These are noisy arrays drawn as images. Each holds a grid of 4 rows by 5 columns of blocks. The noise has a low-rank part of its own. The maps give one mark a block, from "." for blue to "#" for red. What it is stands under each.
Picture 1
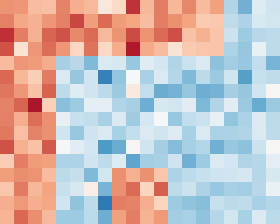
# # # # .
# . . . .
# . . . .
# . # . .
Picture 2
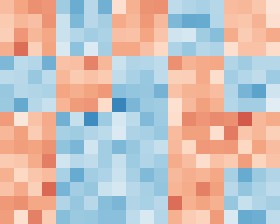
# . # . #
. # . # .
# . . # #
# . . # .
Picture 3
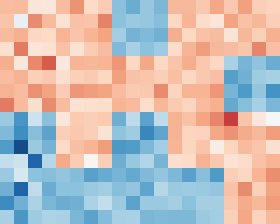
# # . # #
# # # # .
. # . # #
. . . . #
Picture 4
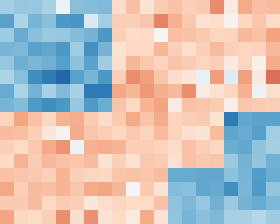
. . # # #
. . # # #
# # # # .
# # # . .
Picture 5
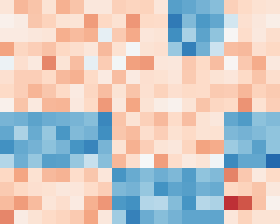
# # # . #
# # # # #
. . # # .
# # . . #
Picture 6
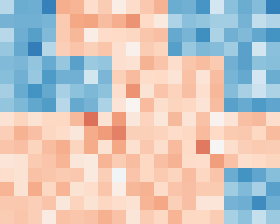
. # # . .
. . # # .
# # # # #
# # # # .
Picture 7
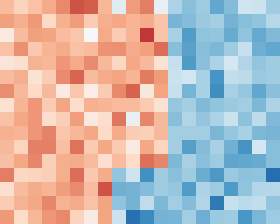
# # # . .
# # # . .
# # # . .
# # . . .
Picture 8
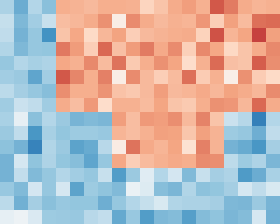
. # # # #
. # # # #
. . # # .
. . . . .
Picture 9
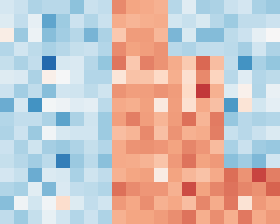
. . # . .
. . # # .
. . # # .
. . # # #
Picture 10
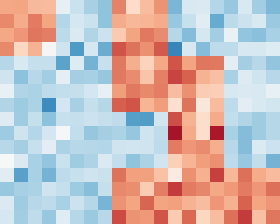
# . # . .
. . # # .
. . . # .
. . # # #
